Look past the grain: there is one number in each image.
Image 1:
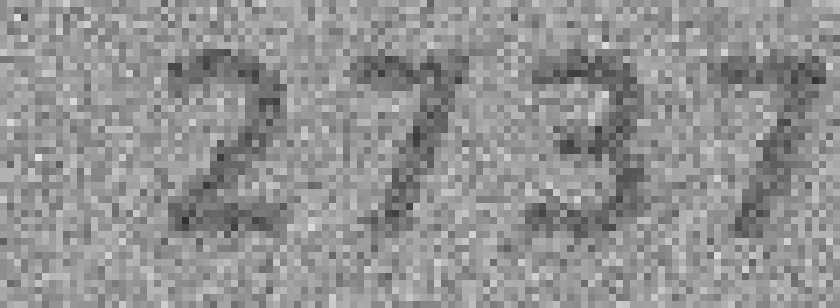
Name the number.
2737
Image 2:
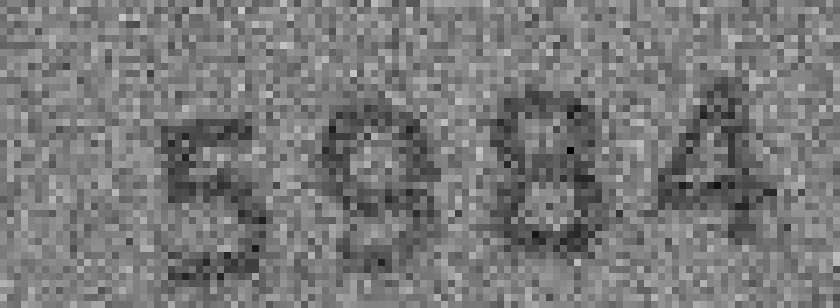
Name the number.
5984
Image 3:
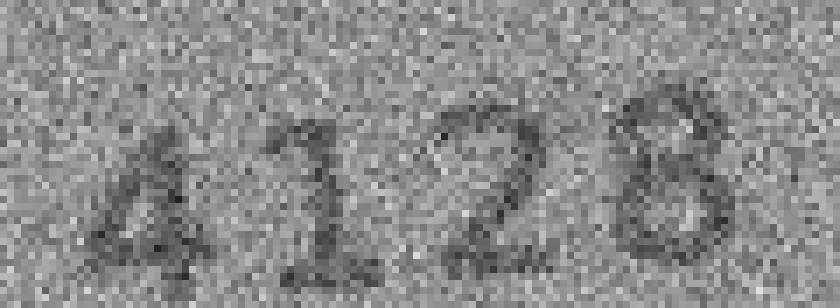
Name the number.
4128
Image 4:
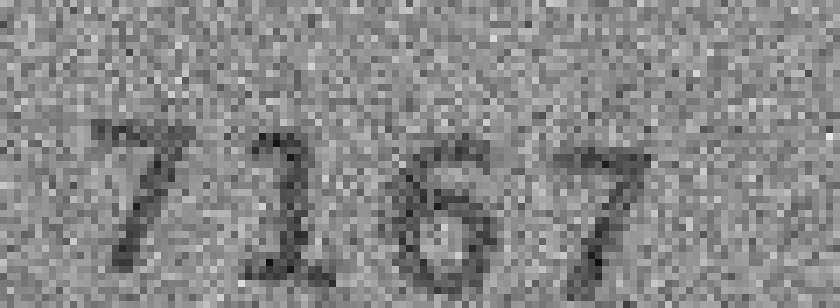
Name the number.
7167
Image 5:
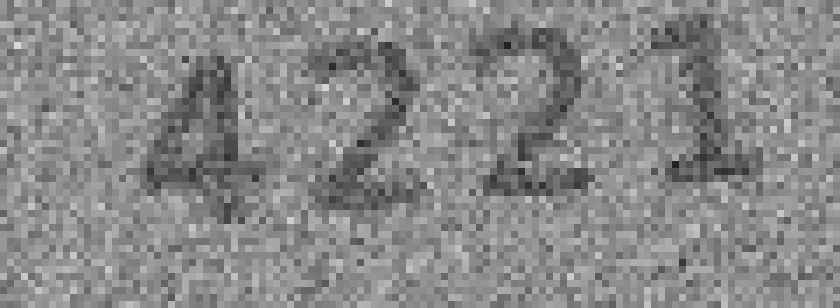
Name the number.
4221
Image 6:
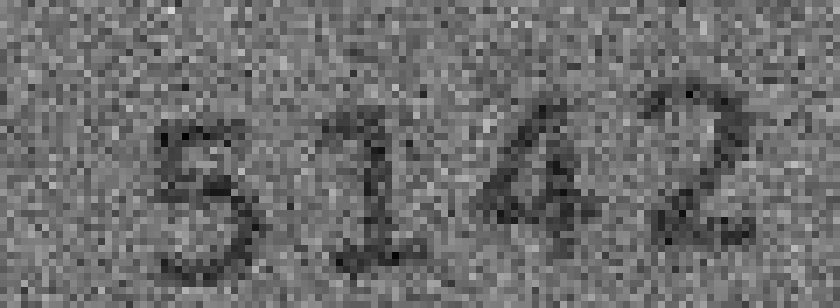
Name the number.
5142
